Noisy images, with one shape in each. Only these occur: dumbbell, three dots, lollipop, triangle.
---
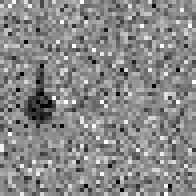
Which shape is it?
lollipop
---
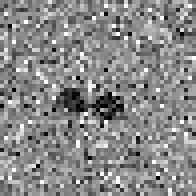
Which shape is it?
dumbbell
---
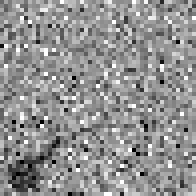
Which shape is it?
lollipop
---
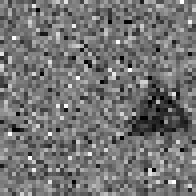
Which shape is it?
triangle
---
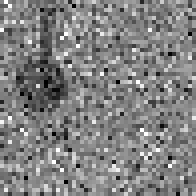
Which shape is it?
lollipop
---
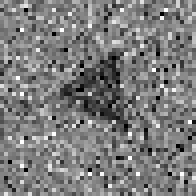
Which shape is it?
triangle
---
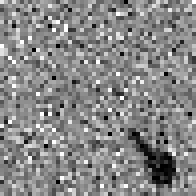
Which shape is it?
lollipop
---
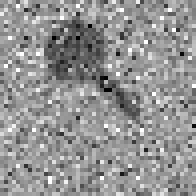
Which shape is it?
lollipop
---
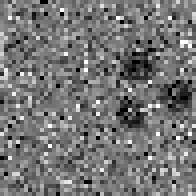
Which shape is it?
three dots
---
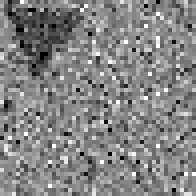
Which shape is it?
triangle
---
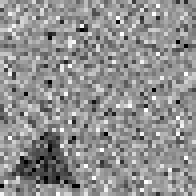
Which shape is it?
triangle
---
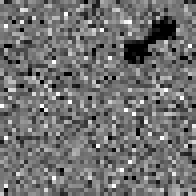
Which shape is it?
dumbbell
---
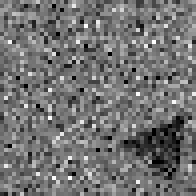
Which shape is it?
triangle
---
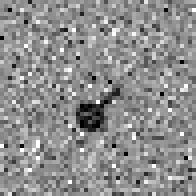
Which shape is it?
lollipop
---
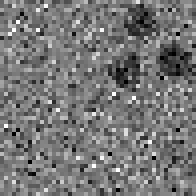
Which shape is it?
three dots
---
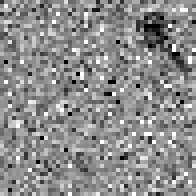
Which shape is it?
lollipop
